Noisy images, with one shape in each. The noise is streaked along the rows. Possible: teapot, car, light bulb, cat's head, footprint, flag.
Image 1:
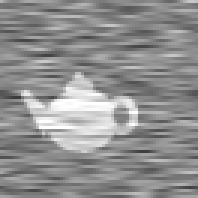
teapot
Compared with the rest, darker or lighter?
lighter
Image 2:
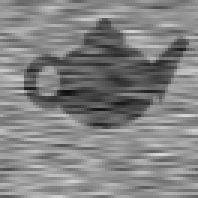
teapot
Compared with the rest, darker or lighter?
darker
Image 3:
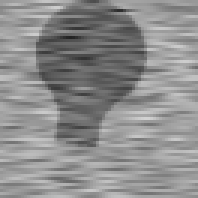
light bulb
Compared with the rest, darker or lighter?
darker
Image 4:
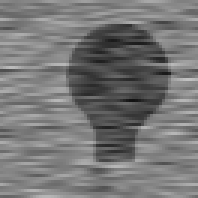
light bulb
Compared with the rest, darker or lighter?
darker
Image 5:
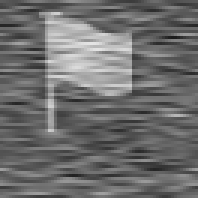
flag
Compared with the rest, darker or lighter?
lighter
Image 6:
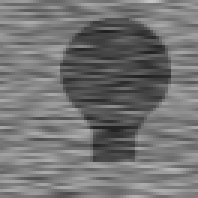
light bulb
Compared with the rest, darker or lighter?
darker
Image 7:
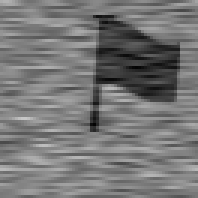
flag
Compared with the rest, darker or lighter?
darker
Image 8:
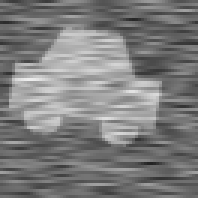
car
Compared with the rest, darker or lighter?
lighter
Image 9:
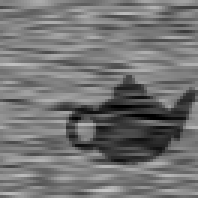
teapot
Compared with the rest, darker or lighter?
darker
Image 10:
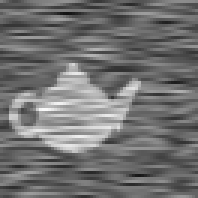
teapot
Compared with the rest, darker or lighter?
lighter
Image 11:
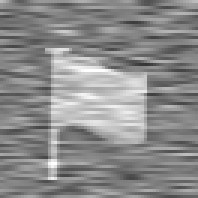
flag
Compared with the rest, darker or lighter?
lighter
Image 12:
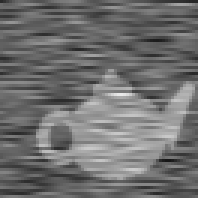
teapot
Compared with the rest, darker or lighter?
lighter
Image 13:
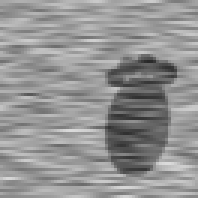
footprint
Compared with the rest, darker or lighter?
darker
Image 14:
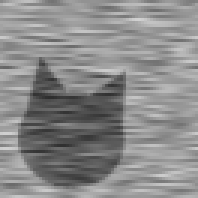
cat's head
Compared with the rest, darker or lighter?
darker
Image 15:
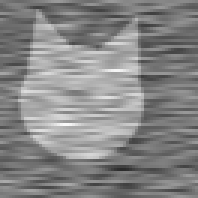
cat's head
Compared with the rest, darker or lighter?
lighter
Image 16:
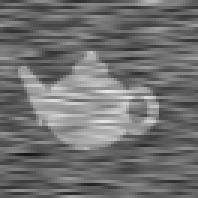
teapot
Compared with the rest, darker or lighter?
lighter
